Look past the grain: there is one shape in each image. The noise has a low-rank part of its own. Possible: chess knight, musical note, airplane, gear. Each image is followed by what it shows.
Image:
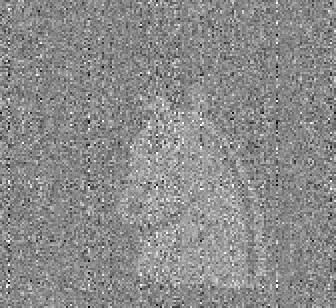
light chess knight
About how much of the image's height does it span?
two thirds
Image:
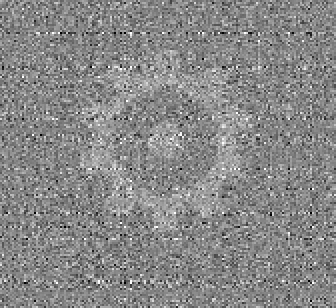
light gear
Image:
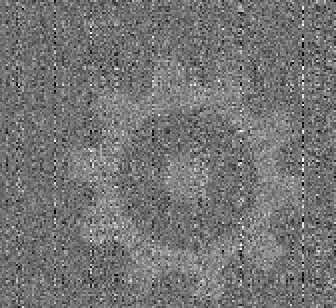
light gear
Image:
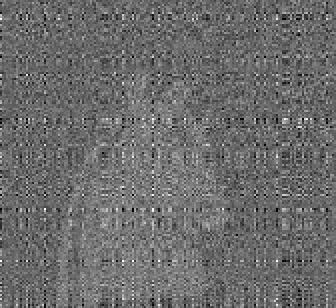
light chess knight
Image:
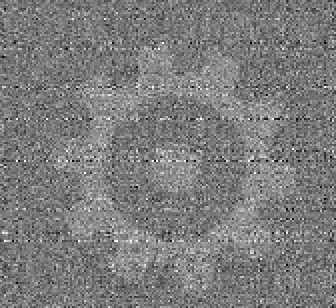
light gear
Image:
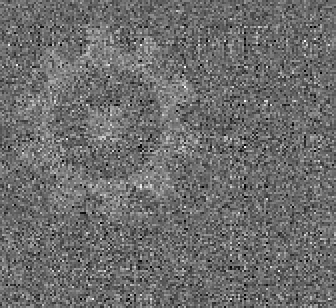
light gear
